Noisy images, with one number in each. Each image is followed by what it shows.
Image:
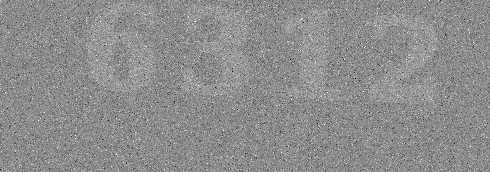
6312
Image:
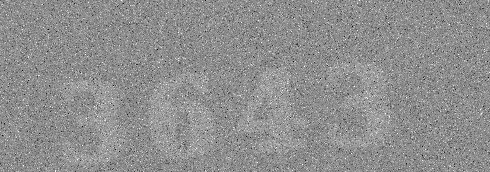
3643
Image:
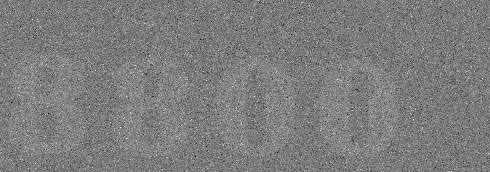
8800
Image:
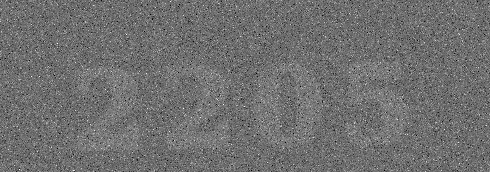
2205
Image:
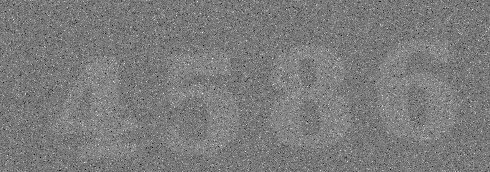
4586
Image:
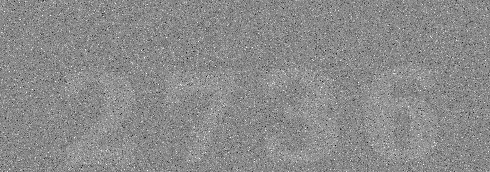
2736
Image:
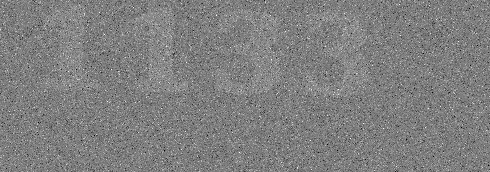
1133
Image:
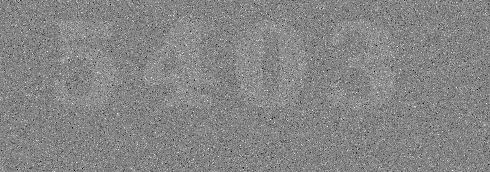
5403
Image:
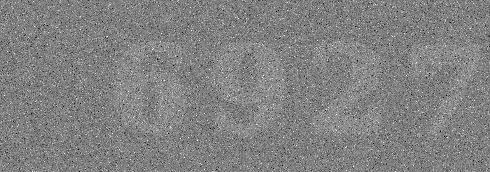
6927
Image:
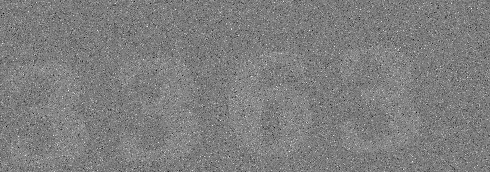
3363
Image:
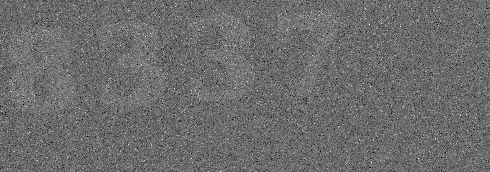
8337
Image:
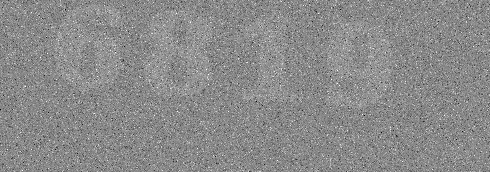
6819
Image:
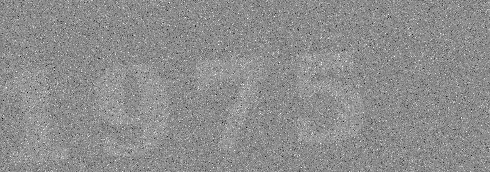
1975
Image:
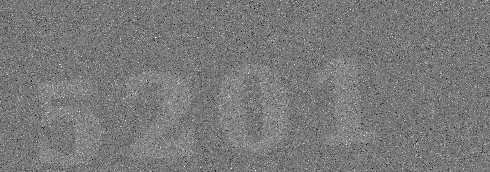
5201
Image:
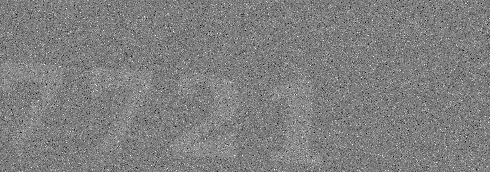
7721
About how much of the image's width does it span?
two thirds
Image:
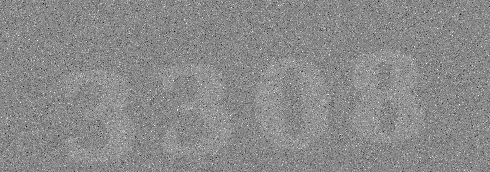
3308
